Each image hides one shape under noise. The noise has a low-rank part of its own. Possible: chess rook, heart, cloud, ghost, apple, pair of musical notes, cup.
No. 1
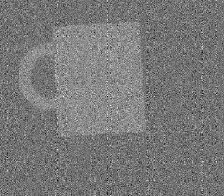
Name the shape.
cup
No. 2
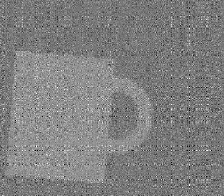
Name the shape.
cup
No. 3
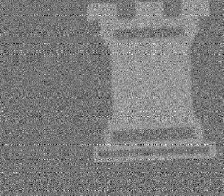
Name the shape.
chess rook
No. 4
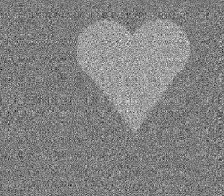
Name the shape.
heart
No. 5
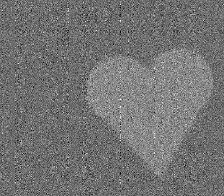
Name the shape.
heart
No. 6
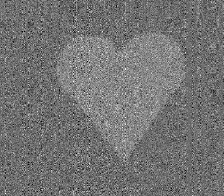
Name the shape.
heart
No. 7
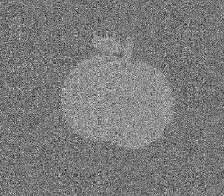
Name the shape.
apple
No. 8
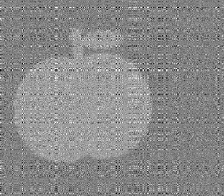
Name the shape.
apple
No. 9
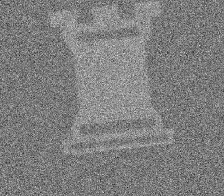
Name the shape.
chess rook
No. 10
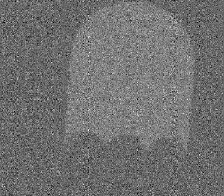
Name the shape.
ghost
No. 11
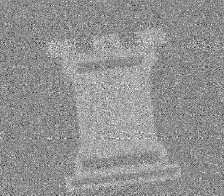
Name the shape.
chess rook
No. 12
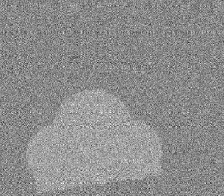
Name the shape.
cloud
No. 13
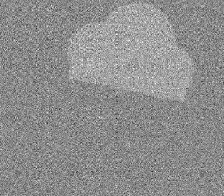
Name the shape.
cloud
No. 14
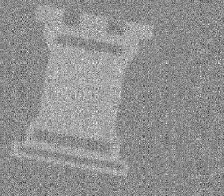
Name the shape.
chess rook
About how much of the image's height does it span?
nearly all
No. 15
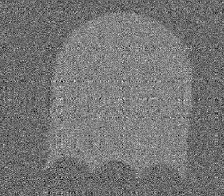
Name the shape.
ghost
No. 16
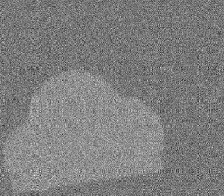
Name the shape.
cloud
